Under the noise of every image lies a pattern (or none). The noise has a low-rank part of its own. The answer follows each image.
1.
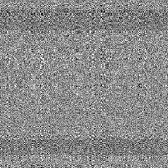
bands of rows
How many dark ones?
2
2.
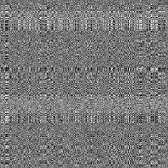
bands of rows
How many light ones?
2
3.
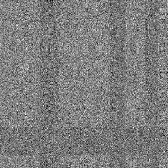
bands of rows crossing bands of columns
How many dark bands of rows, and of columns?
1 and 3
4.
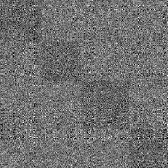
blocks along the diagonal
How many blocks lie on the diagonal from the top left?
4
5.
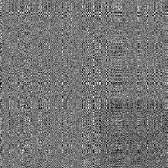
one block
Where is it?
bottom right
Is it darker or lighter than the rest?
darker
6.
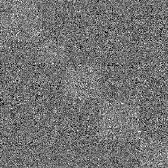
blocks along the diagonal
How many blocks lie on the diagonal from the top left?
5
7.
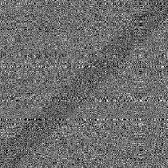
a diagonal band
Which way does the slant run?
bottom left to top right
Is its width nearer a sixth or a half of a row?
a sixth
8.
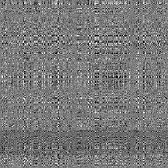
one band of rows
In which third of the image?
bottom
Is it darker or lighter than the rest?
darker
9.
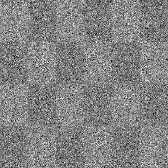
a checkerboard
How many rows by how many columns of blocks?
4 by 6
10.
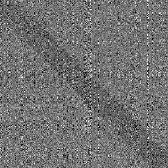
a diagonal band
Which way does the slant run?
top left to bottom right
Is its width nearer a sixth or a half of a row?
a sixth
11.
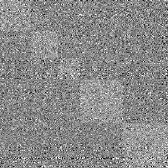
blocks along the diagonal
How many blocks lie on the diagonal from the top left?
5
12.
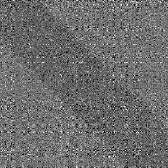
a diagonal band
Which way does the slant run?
top left to bottom right
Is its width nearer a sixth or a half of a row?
a half
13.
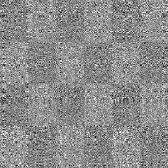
a checkerboard
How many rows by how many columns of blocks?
4 by 6
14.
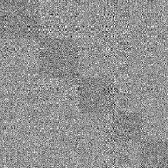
blocks along the diagonal
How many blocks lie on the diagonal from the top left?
5
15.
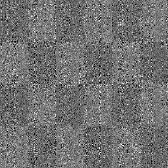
a checkerboard
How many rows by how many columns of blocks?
4 by 6
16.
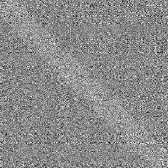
a diagonal band
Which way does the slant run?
top left to bottom right
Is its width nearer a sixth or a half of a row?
a sixth
